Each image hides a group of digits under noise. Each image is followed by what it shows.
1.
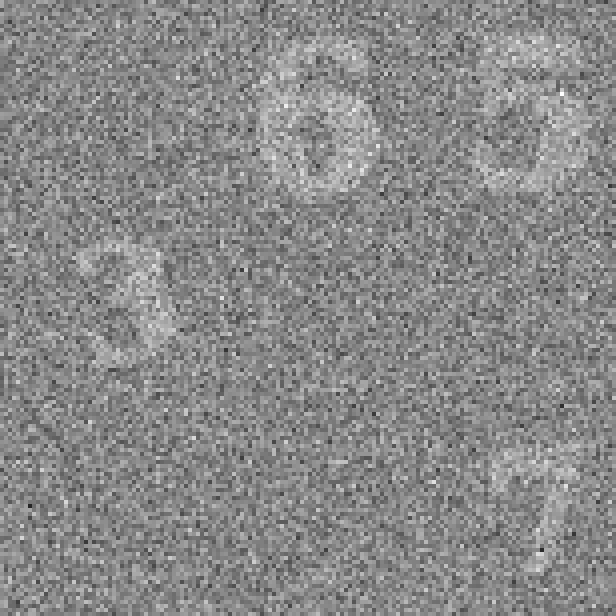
top middle: 6; top right: 5; middle left: 3; bottom right: 7
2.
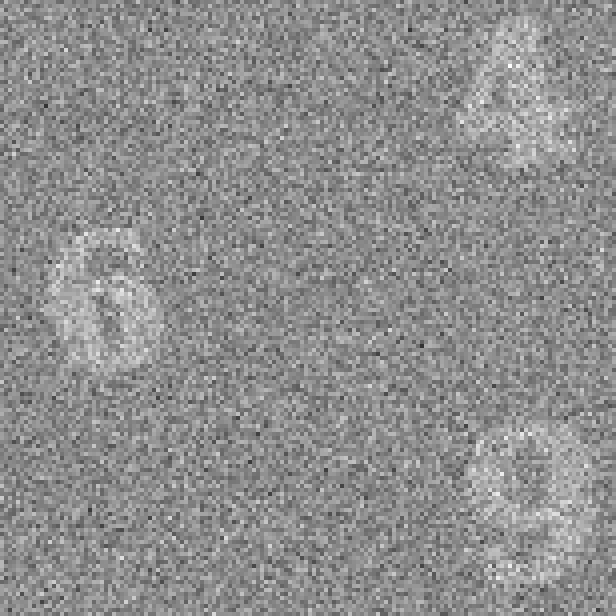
top right: 4; middle left: 6; bottom right: 9
